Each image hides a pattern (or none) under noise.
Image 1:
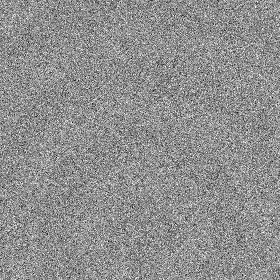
rings round one point
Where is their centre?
bottom middle
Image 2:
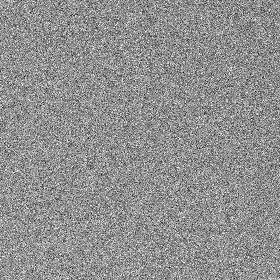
a smooth slope
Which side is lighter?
bottom left
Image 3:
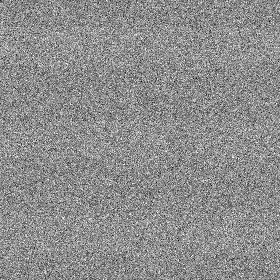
horizontal stripes
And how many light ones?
3
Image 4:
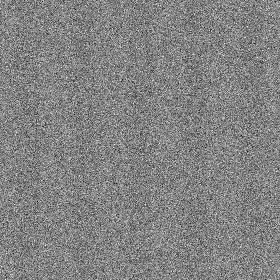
vertical stripes
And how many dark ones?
5
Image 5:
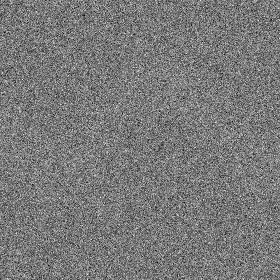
a wavy band
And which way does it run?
left to right
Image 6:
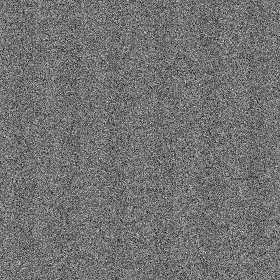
vertical stripes
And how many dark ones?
6
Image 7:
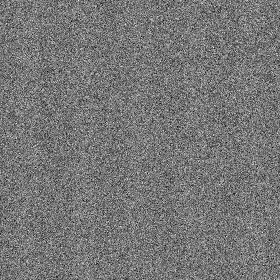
vertical stripes
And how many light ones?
5
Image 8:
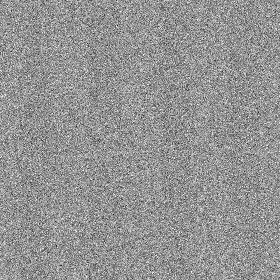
vertical stripes
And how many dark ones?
4
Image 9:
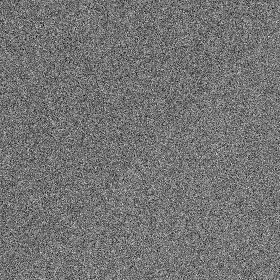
a sharp edge
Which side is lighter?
bottom right
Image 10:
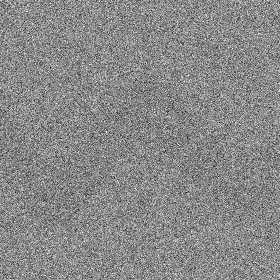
a wavy band
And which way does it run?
left to right
